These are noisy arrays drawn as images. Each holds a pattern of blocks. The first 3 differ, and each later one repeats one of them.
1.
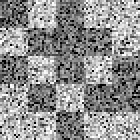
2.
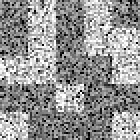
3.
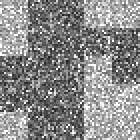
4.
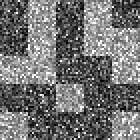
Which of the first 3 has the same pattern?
2
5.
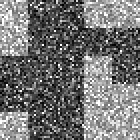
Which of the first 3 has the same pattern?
3
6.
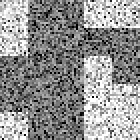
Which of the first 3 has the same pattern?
3
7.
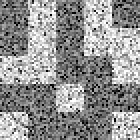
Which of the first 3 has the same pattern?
2
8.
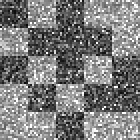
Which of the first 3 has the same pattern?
1
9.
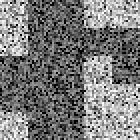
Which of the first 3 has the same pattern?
3
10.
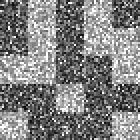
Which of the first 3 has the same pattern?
2
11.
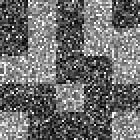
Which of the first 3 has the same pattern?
2
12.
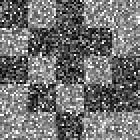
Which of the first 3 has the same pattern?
1
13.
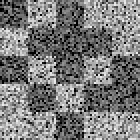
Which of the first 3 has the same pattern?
1
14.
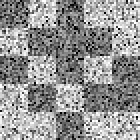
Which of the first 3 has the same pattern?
1
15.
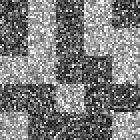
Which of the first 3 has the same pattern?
2
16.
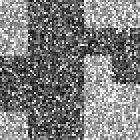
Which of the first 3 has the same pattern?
3
